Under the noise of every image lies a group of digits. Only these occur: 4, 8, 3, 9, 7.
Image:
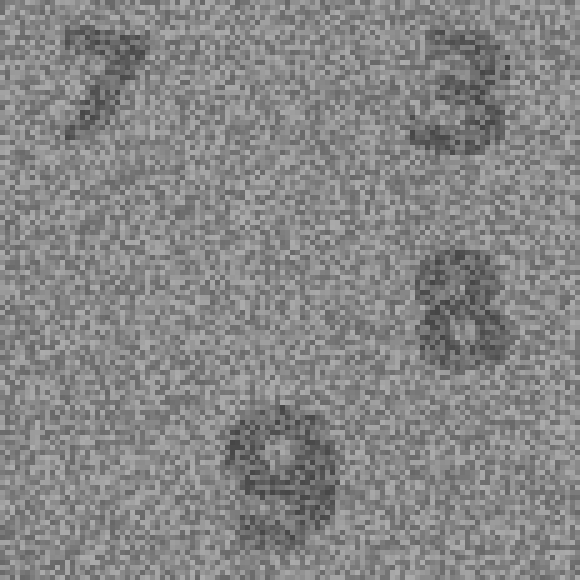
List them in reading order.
top left: 7; top right: 3; middle right: 8; bottom middle: 9
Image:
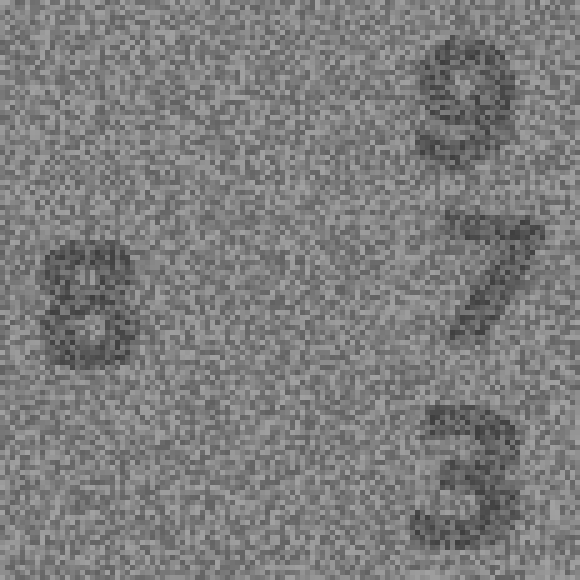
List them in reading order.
top right: 9; middle left: 8; middle right: 7; bottom right: 3
